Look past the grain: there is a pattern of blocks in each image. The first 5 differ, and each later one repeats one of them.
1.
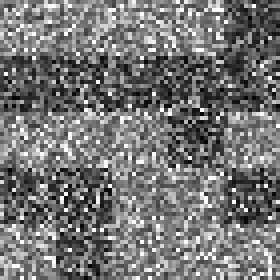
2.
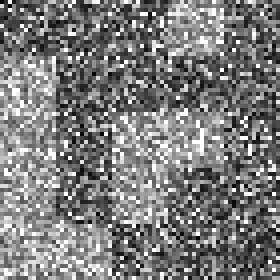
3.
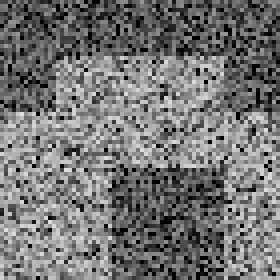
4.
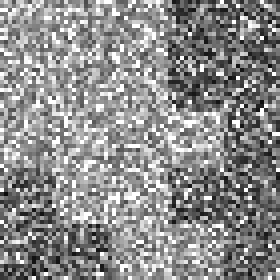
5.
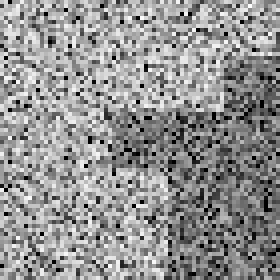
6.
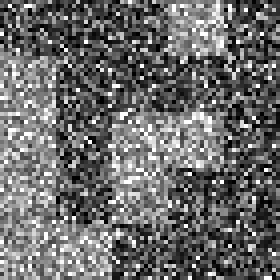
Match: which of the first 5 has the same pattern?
2
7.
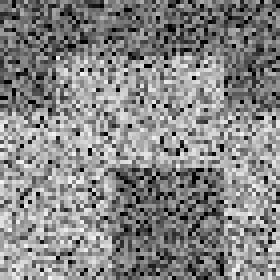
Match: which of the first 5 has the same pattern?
3
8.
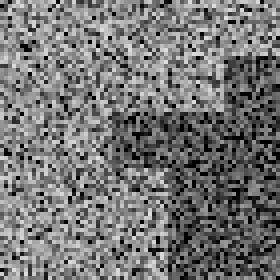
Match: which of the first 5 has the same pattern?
5
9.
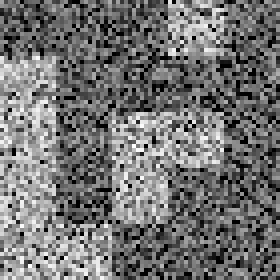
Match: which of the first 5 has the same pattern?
2
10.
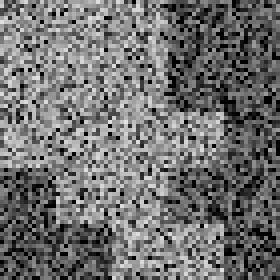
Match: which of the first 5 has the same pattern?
4
